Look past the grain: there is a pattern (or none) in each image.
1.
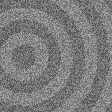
rings round one point
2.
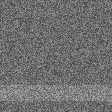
one horizontal stripe
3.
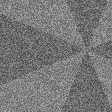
spokes from one point
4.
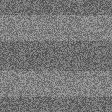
horizontal stripes
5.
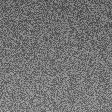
a smooth slope
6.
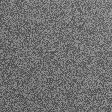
a smooth slope
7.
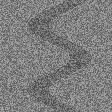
a wavy band
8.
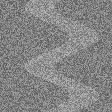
a wavy band
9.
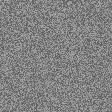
only noise
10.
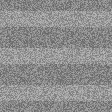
horizontal stripes
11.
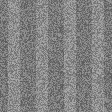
vertical stripes
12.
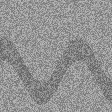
a wavy band
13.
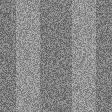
vertical stripes
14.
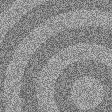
rings round one point
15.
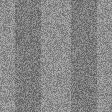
vertical stripes
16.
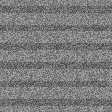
horizontal stripes
